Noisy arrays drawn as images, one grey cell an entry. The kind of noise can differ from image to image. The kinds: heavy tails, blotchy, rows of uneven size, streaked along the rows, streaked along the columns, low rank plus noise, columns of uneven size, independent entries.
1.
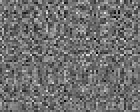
low rank plus noise
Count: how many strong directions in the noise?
two
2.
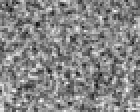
blotchy
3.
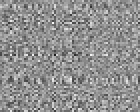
low rank plus noise
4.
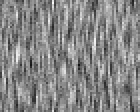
streaked along the columns
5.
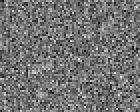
independent entries
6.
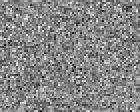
independent entries
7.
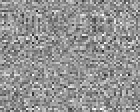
low rank plus noise
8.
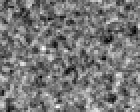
blotchy
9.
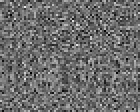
low rank plus noise
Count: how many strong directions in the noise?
five to eight
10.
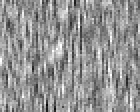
streaked along the columns
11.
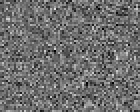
low rank plus noise
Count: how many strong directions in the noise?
five to eight
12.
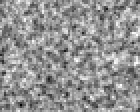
blotchy
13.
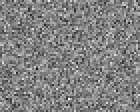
independent entries
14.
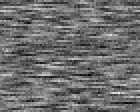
streaked along the rows
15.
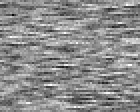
streaked along the rows
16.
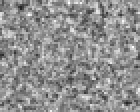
blotchy
